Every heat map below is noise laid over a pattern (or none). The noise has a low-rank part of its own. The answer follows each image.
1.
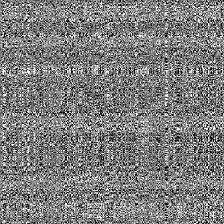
bands of rows
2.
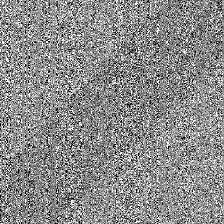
a diagonal band
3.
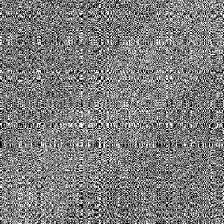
a diagonal band
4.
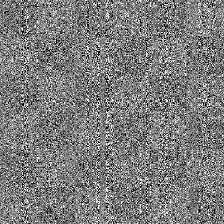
a checkerboard
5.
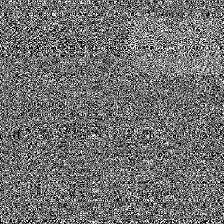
one block
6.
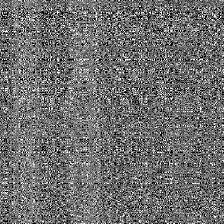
bands of columns
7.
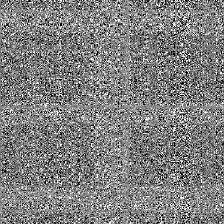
bands of rows crossing bands of columns
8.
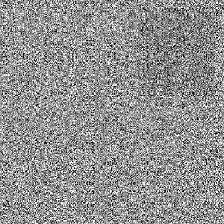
one block
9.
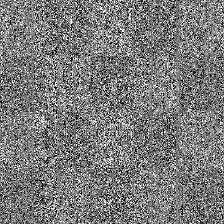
a checkerboard
